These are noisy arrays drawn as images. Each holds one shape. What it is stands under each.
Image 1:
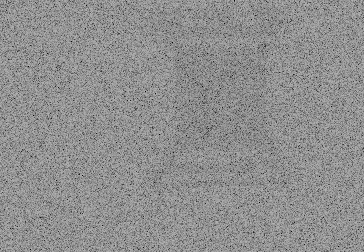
chess rook
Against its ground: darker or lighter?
darker
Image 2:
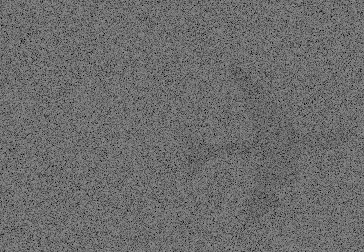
airplane
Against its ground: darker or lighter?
darker
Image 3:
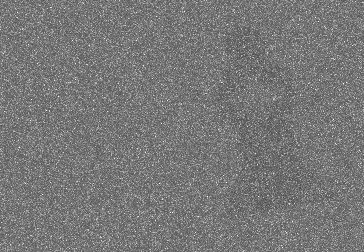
chess bishop
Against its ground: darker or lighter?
darker
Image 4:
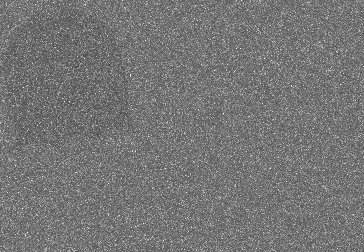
ghost
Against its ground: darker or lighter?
darker
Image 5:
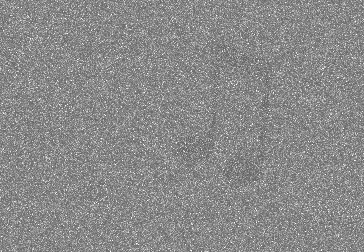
pair of musical notes
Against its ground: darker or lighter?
darker
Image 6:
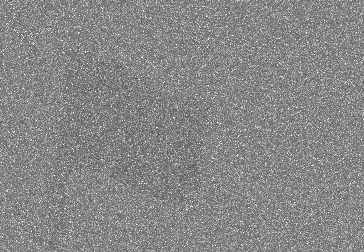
flag
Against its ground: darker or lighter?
darker
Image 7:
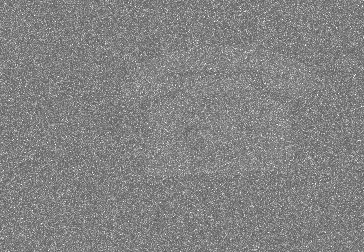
telephone
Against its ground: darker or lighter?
lighter
